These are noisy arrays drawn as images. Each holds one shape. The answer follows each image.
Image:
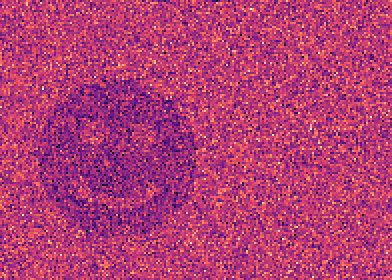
dark smiling face
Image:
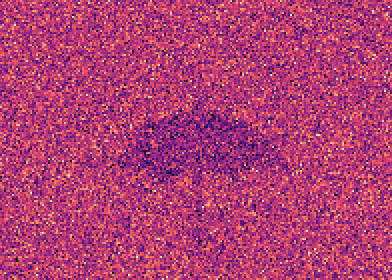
dark umbrella
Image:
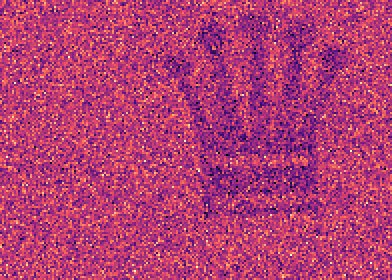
dark chess queen
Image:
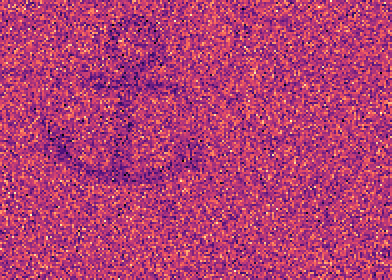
dark anchor
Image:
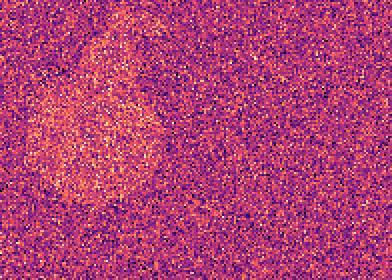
light pear
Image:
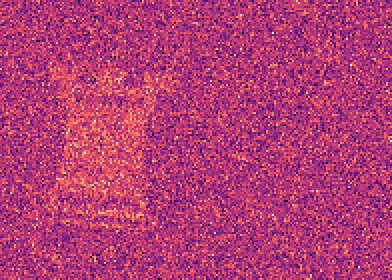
light chess rook
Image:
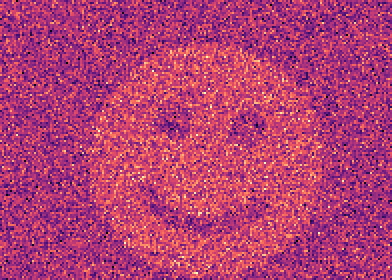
light smiling face
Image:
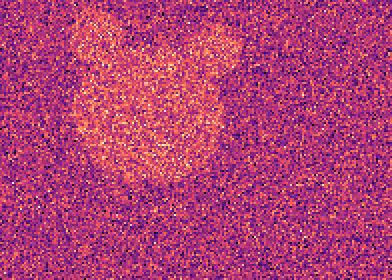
light bear's head
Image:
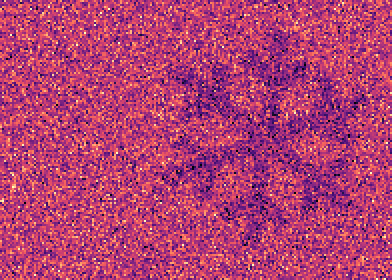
dark snowflake
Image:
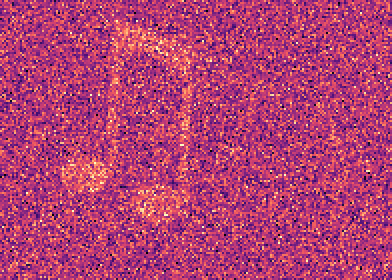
light pair of musical notes
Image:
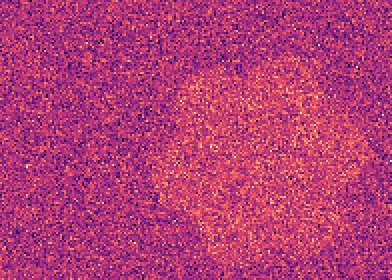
light flower
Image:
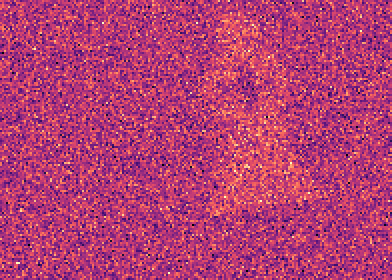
light chess bishop
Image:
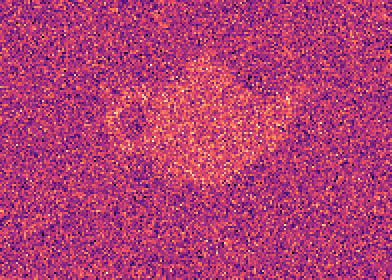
light teapot
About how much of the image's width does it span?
half
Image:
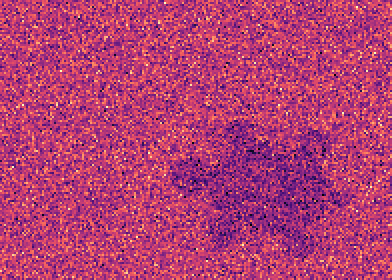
dark turtle
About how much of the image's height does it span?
half
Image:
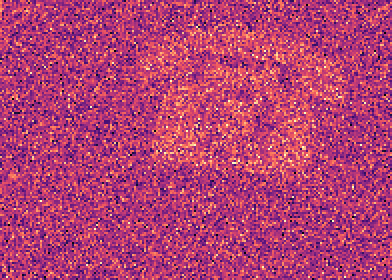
light telephone
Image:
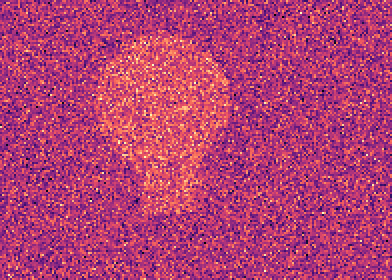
light light bulb
